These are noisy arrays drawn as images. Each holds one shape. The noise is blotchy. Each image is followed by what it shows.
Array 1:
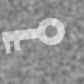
key
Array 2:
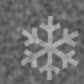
snowflake
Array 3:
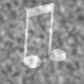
pair of musical notes
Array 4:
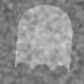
ghost
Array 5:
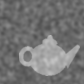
teapot
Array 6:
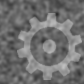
gear
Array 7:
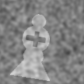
chess bishop
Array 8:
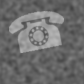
telephone
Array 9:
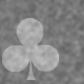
club
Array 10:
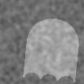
ghost
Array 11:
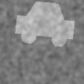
car
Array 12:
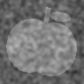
apple
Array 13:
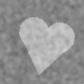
heart
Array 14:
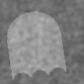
ghost
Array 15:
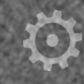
gear
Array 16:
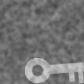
key
